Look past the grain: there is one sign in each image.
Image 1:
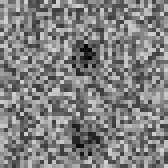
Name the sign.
colon
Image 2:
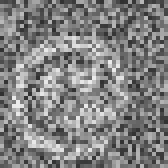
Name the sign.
at sign
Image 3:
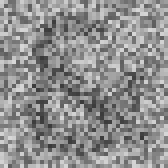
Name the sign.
ampersand
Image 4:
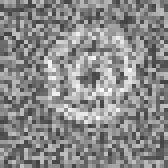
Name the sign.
at sign
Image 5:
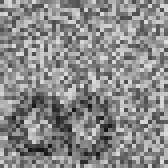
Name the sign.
infinity sign
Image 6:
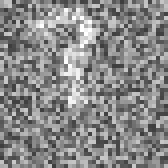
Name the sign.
question mark
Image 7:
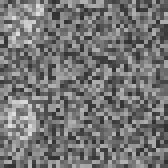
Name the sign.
colon
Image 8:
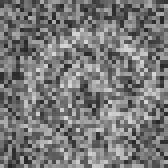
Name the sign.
at sign
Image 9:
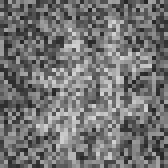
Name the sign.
hash sign
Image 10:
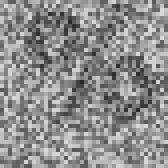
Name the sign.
percent sign
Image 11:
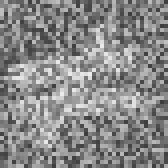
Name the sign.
not-equal sign
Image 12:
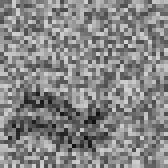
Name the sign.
approximately sign
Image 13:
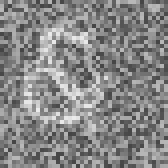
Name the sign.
ampersand
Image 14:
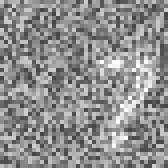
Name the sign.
question mark
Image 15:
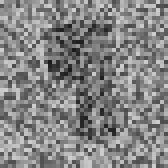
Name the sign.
pilcrow
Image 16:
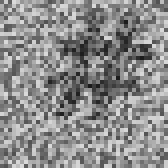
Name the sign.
hash sign
